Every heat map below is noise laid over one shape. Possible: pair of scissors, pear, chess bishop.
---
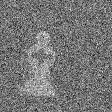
chess bishop
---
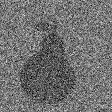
pear
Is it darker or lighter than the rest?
darker
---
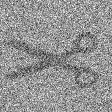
pair of scissors
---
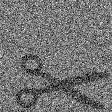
pair of scissors
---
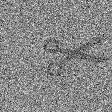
pair of scissors
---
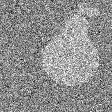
pear
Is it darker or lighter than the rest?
lighter
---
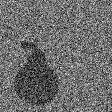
pear
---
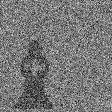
chess bishop
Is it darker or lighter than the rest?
darker
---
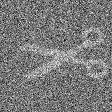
pair of scissors
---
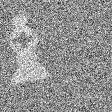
chess bishop
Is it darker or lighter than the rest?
lighter
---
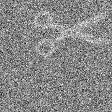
pair of scissors
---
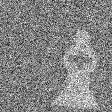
chess bishop
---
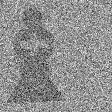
chess bishop
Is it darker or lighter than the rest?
darker
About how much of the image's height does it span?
nearly all
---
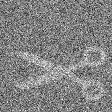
pair of scissors
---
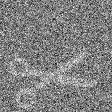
pair of scissors
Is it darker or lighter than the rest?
lighter
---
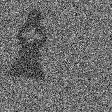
chess bishop
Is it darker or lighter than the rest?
darker
